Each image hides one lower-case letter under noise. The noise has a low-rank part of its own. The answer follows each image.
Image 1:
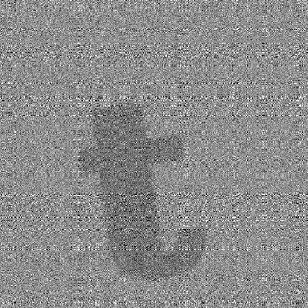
t
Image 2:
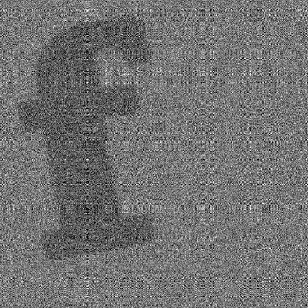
f
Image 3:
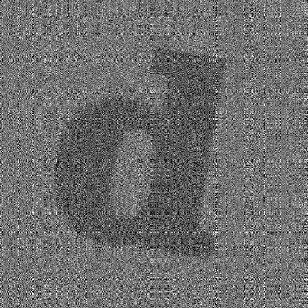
d
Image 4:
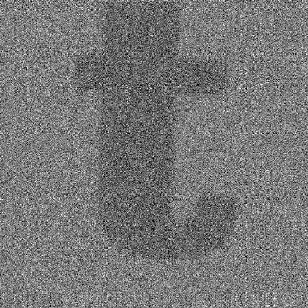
t
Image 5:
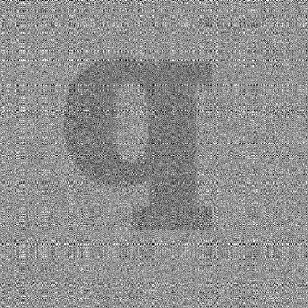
q
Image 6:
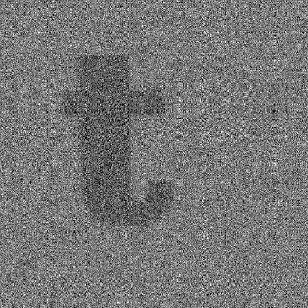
t
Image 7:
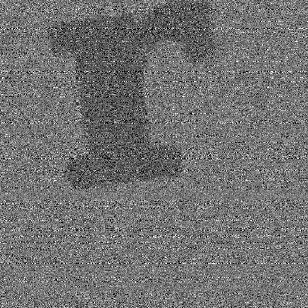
r
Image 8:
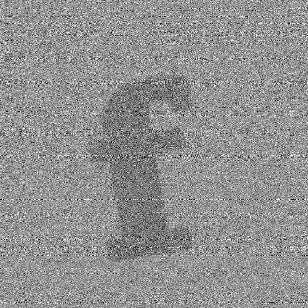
f
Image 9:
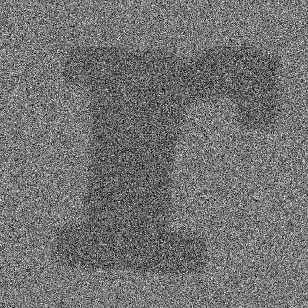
r
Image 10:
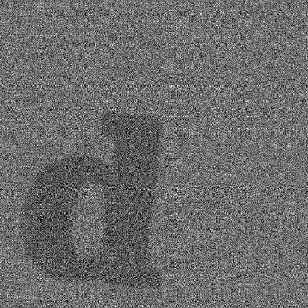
d
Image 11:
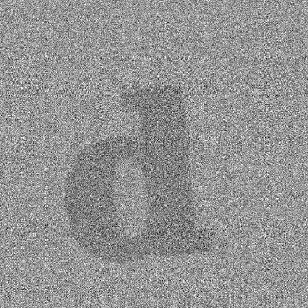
d
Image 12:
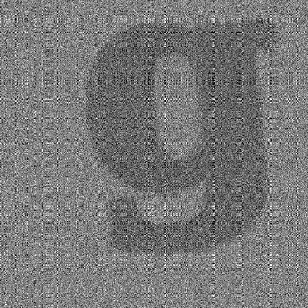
g
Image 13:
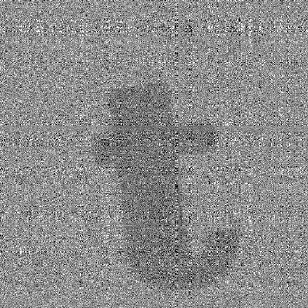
t
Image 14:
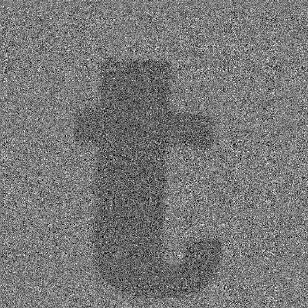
t
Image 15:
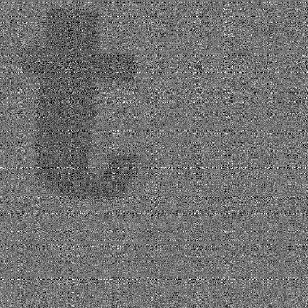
t
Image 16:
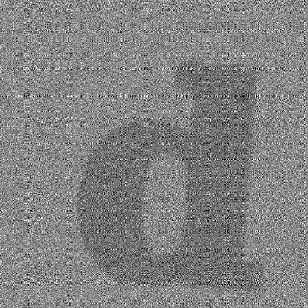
d
